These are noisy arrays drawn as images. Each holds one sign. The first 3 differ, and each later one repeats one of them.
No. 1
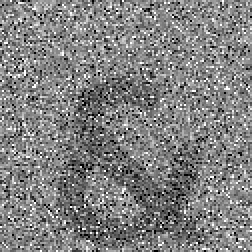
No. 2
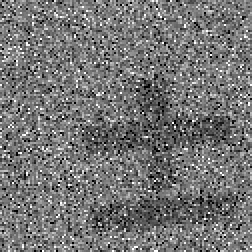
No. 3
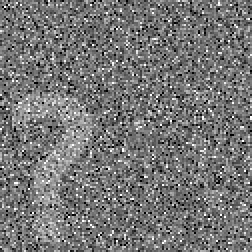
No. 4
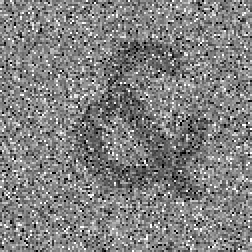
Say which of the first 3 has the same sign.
1
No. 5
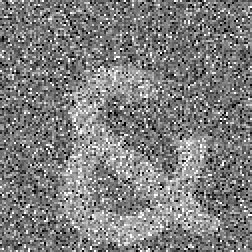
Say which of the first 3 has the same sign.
1
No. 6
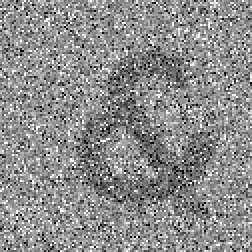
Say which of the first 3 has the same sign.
1
